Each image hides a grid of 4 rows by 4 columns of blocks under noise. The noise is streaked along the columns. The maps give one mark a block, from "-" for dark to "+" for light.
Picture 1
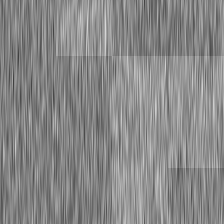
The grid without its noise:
- + - -
- - + +
- - + +
- - + -
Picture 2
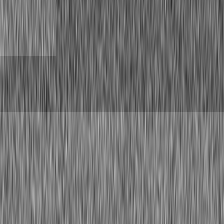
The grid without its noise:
+ - - -
- - - -
+ + + +
+ + + +
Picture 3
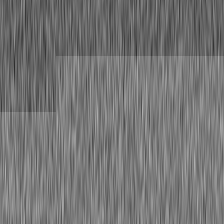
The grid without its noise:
- - - -
- + + +
+ + + +
+ + + +
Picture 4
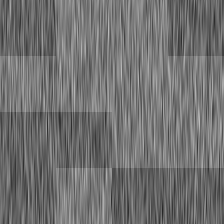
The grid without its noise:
- + + -
+ + + +
- - + +
- + - -
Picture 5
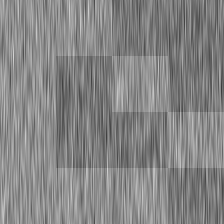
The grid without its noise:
+ + - -
+ - + -
+ - - +
+ + + -
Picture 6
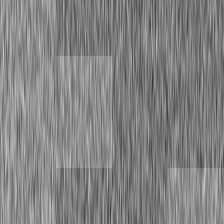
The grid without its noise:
+ - - -
+ + - -
+ + - -
+ - - +
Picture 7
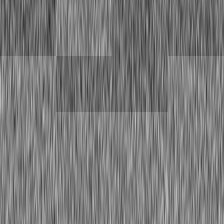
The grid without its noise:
- + - -
+ - - +
+ + + +
+ + + +
